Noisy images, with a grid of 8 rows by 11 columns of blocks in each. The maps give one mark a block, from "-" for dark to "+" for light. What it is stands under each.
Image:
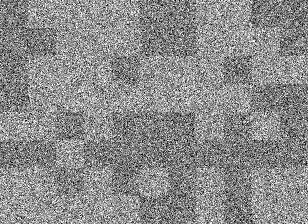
- + + + + - - + + - -
- - + + + - - + + + -
- + + + - + + + - + +
- + + + + + + + + - -
+ + - + - - - + - + -
- - + - - - - - - - -
+ + - + - + - + - + +
+ + + + + - - + - + +
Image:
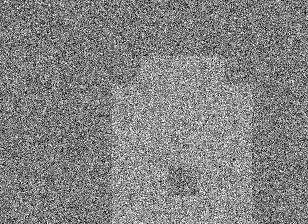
- - - - - - - - - - -
- - - - - - - - - - -
- - - - - + + + - - -
- - - - + + + + + - -
- - - - + + + + + - -
- - - - + + + + + - -
- - - - + + - + + - -
- - - - + + + + + - -
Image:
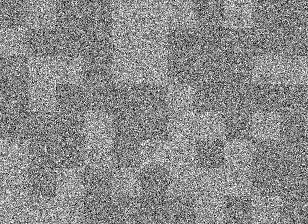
- + - - + + + - + - -
+ - - - + + - - - - -
- + + - + + - - - + +
- + - - - - + - - - -
- - - + - - + + - + -
+ - - + - + + - + - -
+ - + - + - + + + - -
+ + + - - - - + - + -
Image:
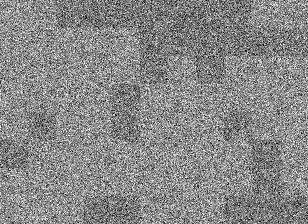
+ + - - - - - - - + +
+ + + + + - - - - - -
+ + + + + - + - + + +
+ + + + - + + + + + +
+ - + + - + + + - + +
- + + + + + + + + - +
+ + + + + + + + + - +
+ + + - - + + + - - -
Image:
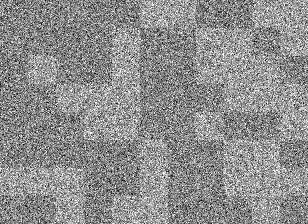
- - - - - + + - - + +
- - - - + - - + + - +
- + - - + - - + + + -
- - + + + - - - + + +
- - - + + - - + - - +
- - - - - + - - + + -
+ + + - - + - - + + +
- - + - + + - - - + -
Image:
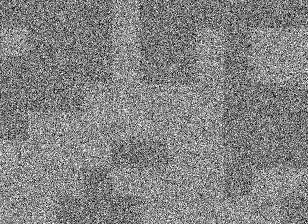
- - - - + - - - - - -
+ - - - + - - + - + +
- - - - + - - + - + +
- - - + + + + + - - -
- + + + + + + + - - -
+ + + + - - + + - - -
+ + + - + + + + - + +
+ + - - - + + + + + -
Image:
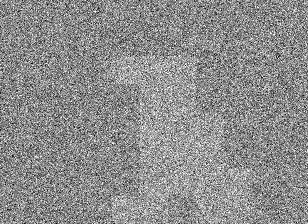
- - - - - - - - - - -
- - - - - - - - - - -
- - - - + + + - - - -
- - - - - + + - - - -
- - - - - + + + - - -
- - - - - + + + - - -
- - - - - + + + + - -
- - - - + + - + + - -
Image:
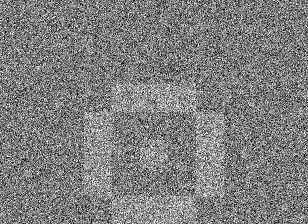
- - - - - - - - - - -
- - - - - - - - - - -
- - - - - - - - - - -
- - - - + + + - - - -
- - - + - - - + - - -
- - - + - + - + - - -
- - - + - - - + - - -
- - - - + + + - - - -
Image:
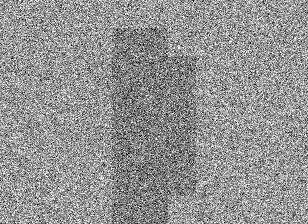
+ + + + + + + + + + +
+ + + + - - + + + + +
+ + + + - - - + + + +
+ + + + - - - + + + +
+ + + + - - - + + + +
+ + + + - - - + + + +
+ + + + - - - + + + +
+ + + + - - + + + + +
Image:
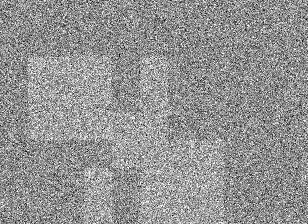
- - - - - - - - - - -
- - - - - - - - - - -
- + + + - + - - - - -
- + + + - + - - - - -
- + + + + + - - - - -
- - - - + + + + - - -
- - - + - + + + - - -
- - - + - + + + - - -
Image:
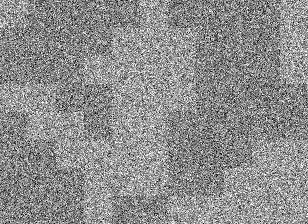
+ - - - - + - - - - +
- - - - + + + - - - +
- - - + + + + - - - +
+ + - - + + + - - - -
- + + - + + - - - - -
- - + + + + - - - + +
- - - + + + - - + + +
- - - + - - + + + + +
